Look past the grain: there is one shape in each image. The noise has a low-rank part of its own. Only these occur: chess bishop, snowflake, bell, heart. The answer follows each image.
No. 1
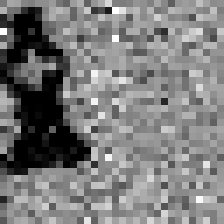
chess bishop
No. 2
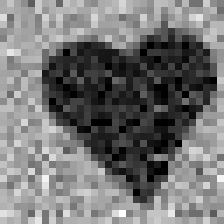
heart
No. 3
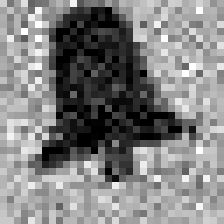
bell
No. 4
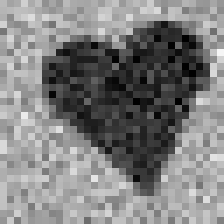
heart
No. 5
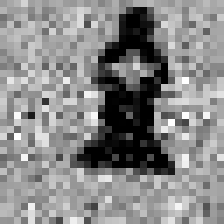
chess bishop
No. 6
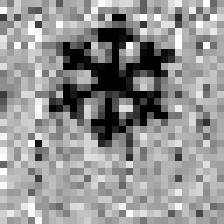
snowflake
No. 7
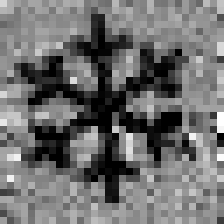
snowflake
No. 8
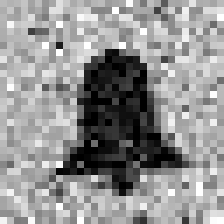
bell
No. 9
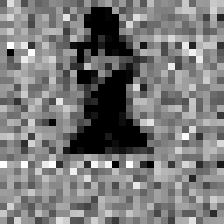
chess bishop
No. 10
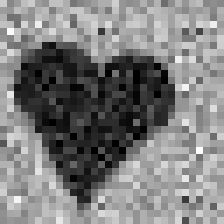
heart
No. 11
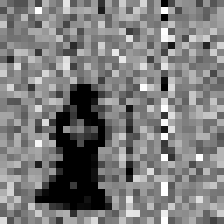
chess bishop
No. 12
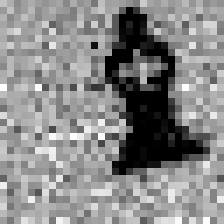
chess bishop
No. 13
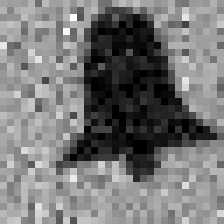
bell
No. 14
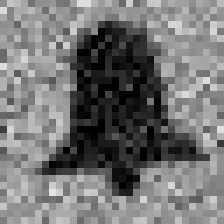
bell
